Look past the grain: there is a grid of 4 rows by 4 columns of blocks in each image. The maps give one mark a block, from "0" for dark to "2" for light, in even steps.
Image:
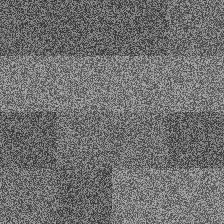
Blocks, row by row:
0001
2222
0110
1022
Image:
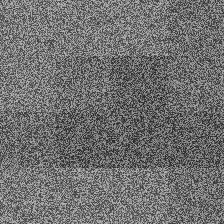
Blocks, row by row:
2221
2101
1000
2221
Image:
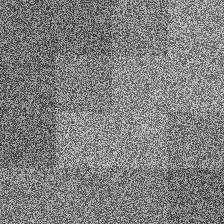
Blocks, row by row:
0012
0122
0221
1110
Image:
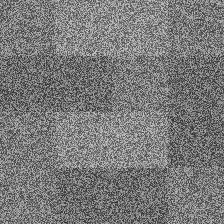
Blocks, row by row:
1221
0010
1220
1001
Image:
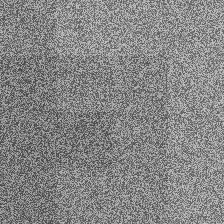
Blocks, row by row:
1222
0112
0012
0112
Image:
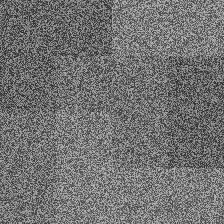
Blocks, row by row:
0022
0110
1210
1222
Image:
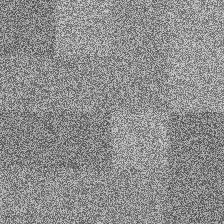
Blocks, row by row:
0212
1112
0020
1110
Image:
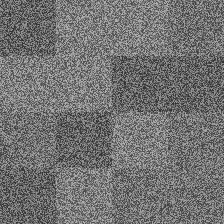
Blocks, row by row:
0221
2200
1021
0211
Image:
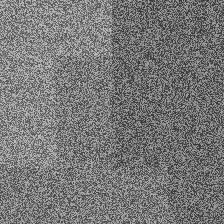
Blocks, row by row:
2200
2100
2100
1110
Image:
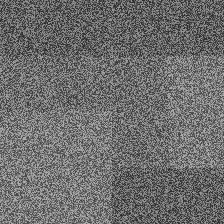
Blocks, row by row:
0000
1112
2212
2200
